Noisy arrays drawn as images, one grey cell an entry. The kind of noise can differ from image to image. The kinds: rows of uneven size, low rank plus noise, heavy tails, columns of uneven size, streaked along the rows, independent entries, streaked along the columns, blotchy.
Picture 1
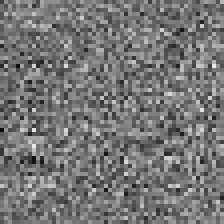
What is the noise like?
low rank plus noise
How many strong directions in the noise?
three or four
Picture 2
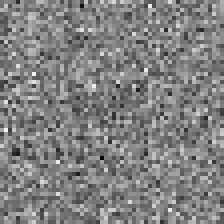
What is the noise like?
low rank plus noise
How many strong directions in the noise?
five to eight
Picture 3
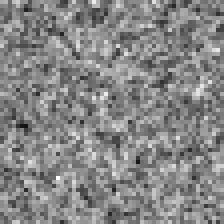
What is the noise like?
blotchy
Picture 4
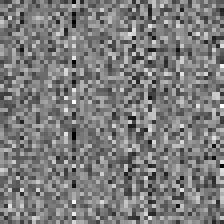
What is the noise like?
columns of uneven size
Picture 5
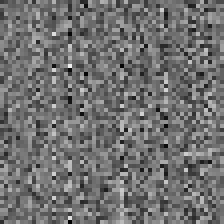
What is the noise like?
columns of uneven size
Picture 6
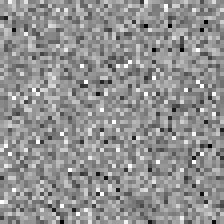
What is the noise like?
heavy tails
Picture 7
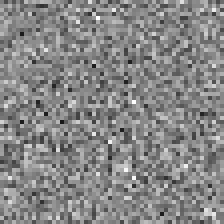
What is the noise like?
low rank plus noise
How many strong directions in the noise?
two
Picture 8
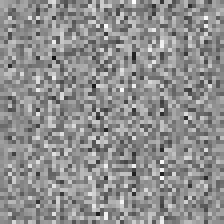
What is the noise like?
columns of uneven size
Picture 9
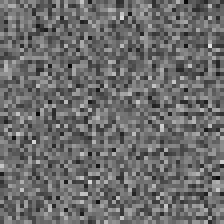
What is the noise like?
low rank plus noise
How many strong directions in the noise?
one
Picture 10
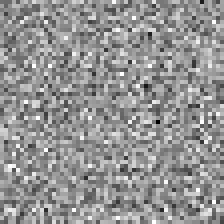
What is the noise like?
low rank plus noise
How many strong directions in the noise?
two
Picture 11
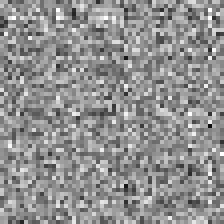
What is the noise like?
low rank plus noise
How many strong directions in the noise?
one
